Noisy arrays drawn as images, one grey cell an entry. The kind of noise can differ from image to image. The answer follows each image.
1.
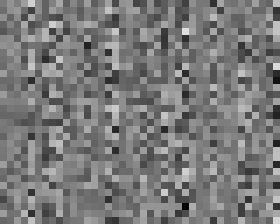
columns of uneven size
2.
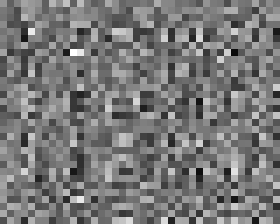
low rank plus noise
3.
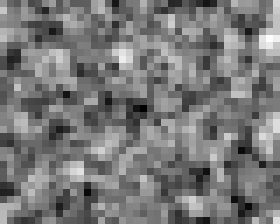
blotchy
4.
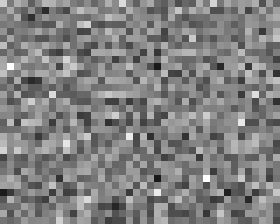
low rank plus noise
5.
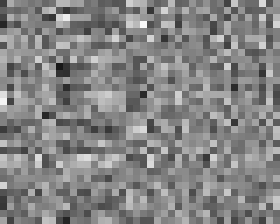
low rank plus noise
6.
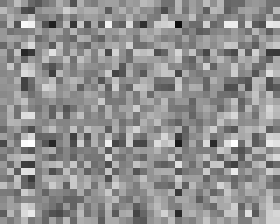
low rank plus noise
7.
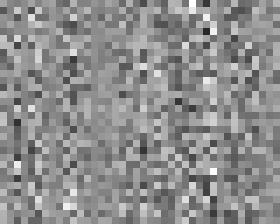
columns of uneven size
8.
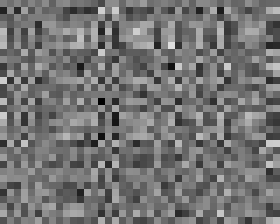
low rank plus noise
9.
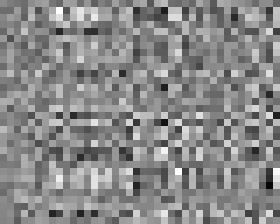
low rank plus noise
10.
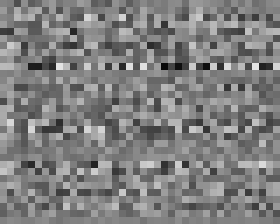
rows of uneven size
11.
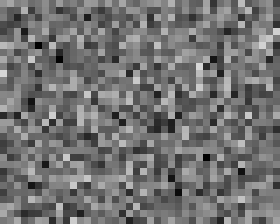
independent entries
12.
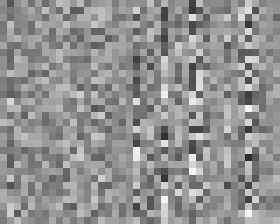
columns of uneven size
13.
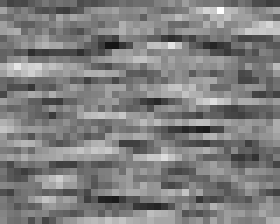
streaked along the rows
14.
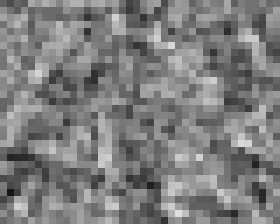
blotchy
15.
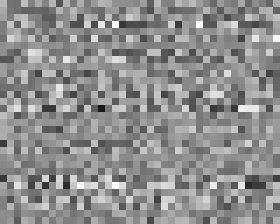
rows of uneven size
